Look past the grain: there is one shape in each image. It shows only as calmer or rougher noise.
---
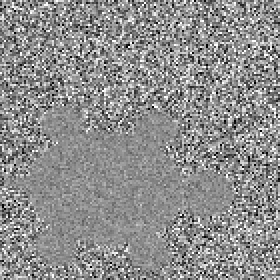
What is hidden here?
calm turtle
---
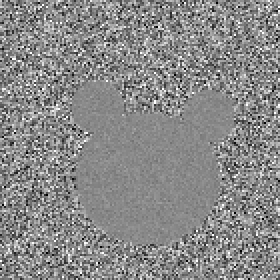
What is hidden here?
calm bear's head
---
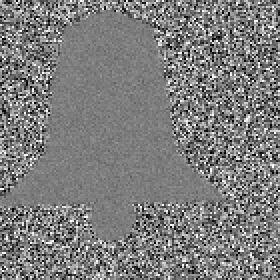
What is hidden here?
calm bell
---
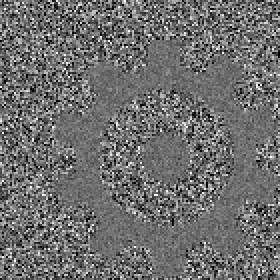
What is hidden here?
calm gear
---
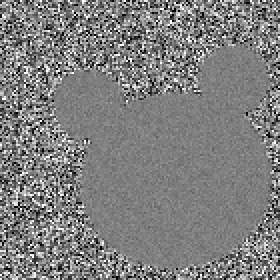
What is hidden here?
calm bear's head
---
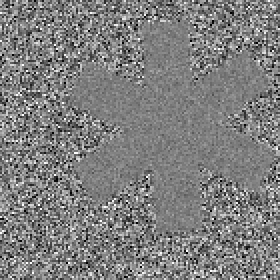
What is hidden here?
calm asterisk
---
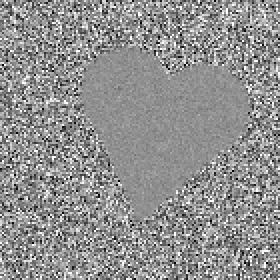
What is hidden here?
calm heart
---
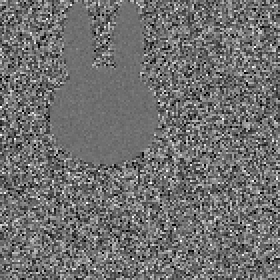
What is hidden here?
calm rabbit's head
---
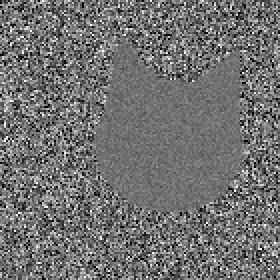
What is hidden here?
calm cat's head
